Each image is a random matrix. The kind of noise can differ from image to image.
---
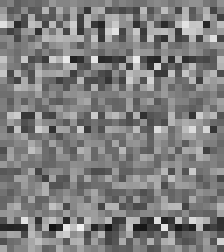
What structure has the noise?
rows of uneven size
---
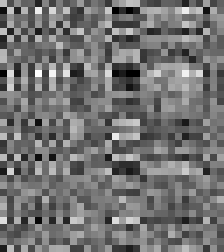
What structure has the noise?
low rank plus noise
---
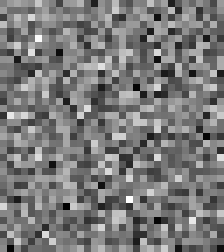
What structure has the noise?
independent entries
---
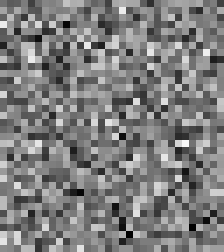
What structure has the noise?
independent entries
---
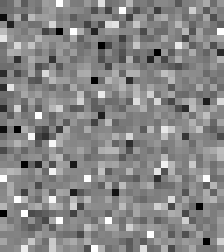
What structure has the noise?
heavy tails
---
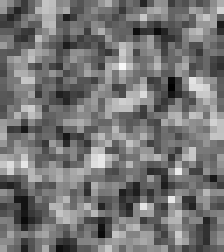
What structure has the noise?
blotchy
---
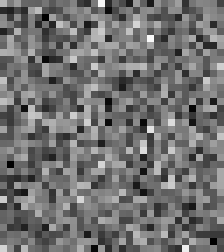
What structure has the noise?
independent entries
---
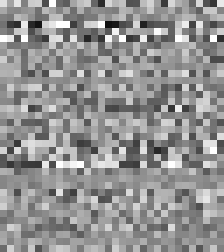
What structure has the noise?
rows of uneven size
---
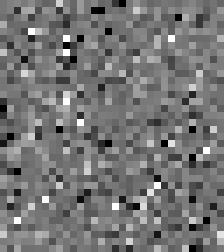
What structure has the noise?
heavy tails
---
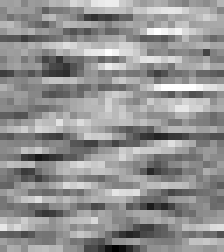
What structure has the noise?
streaked along the rows
